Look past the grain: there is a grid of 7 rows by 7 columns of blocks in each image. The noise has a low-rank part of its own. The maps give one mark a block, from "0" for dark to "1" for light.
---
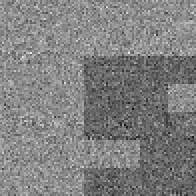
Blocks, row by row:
1 1 1 1 1 1 1
1 1 1 1 1 1 1
1 1 1 0 0 0 0
1 1 1 0 0 0 1
1 1 1 0 0 0 0
1 1 1 1 1 0 0
1 1 1 0 0 0 0
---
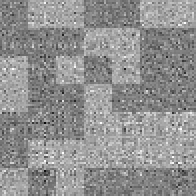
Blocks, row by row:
0 1 1 0 0 1 1
0 0 0 1 1 0 0
1 0 1 0 1 0 0
1 0 0 1 0 0 0
0 0 0 1 1 1 1
0 1 1 1 1 1 1
1 0 1 0 0 0 0
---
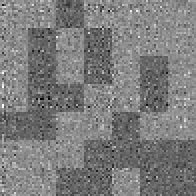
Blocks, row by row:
1 1 0 1 1 1 1
1 0 1 0 1 1 1
1 0 1 0 1 0 1
1 0 0 1 1 0 1
0 0 1 1 0 1 1
1 1 1 0 0 0 0
1 1 0 0 1 0 0
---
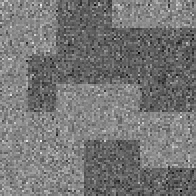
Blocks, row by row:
1 1 0 0 1 1 1
1 1 0 0 0 0 0
1 0 0 0 0 0 0
1 0 1 1 1 0 0
1 1 1 1 1 1 1
1 1 1 0 0 1 1
1 1 1 0 0 0 0
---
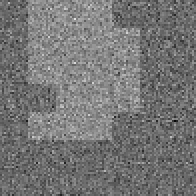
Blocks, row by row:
0 1 1 1 0 0 0
0 1 1 1 1 0 0
0 1 1 1 1 0 0
0 0 1 1 1 0 0
0 1 1 1 0 0 0
0 0 0 0 0 0 0
0 0 0 0 0 0 0
